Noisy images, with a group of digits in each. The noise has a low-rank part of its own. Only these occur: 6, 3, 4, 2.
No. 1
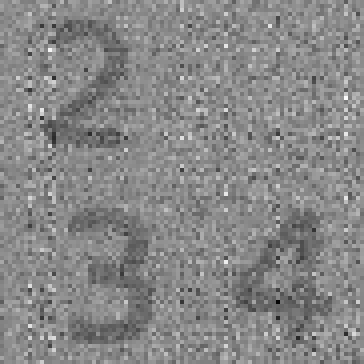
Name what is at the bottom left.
3
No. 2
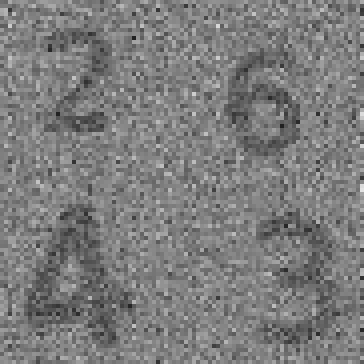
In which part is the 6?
top right
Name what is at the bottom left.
4
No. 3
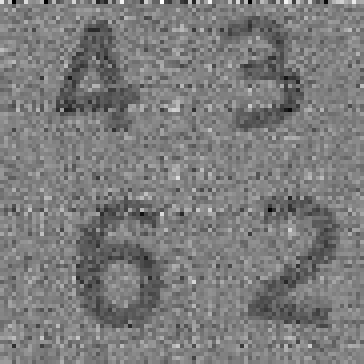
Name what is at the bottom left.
6
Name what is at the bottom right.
2
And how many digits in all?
4
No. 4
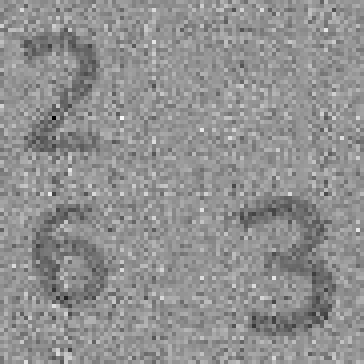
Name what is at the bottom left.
6
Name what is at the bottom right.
3
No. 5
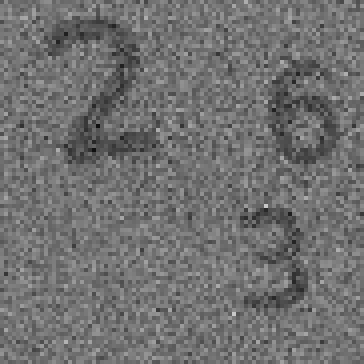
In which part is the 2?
top left
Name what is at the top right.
6
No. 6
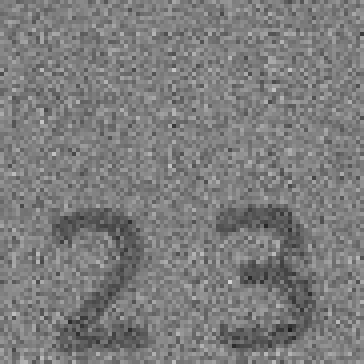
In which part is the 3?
bottom right
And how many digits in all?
2
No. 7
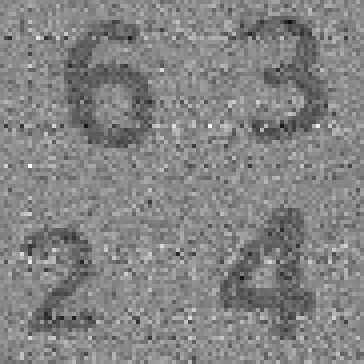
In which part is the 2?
bottom left
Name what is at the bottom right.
4
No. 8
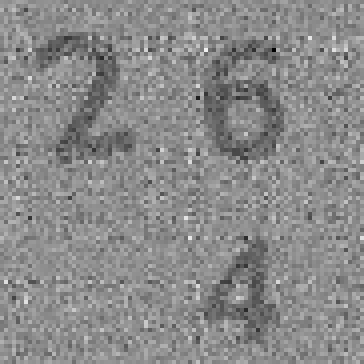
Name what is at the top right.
6
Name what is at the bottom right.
4
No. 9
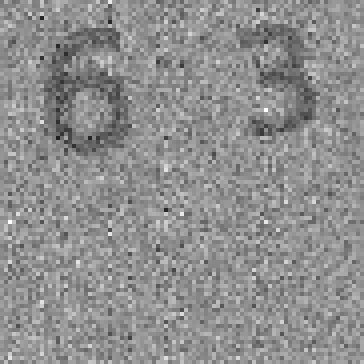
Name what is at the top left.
6
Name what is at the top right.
3
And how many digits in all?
2
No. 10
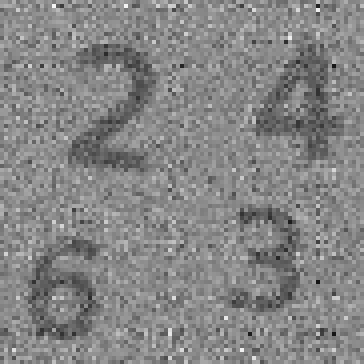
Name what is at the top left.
2
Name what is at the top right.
4
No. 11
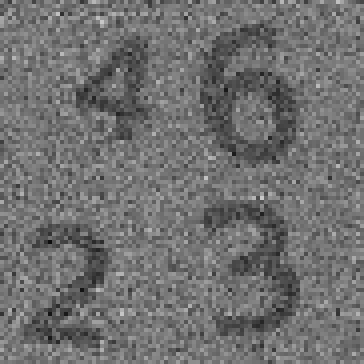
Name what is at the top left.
4
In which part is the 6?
top right
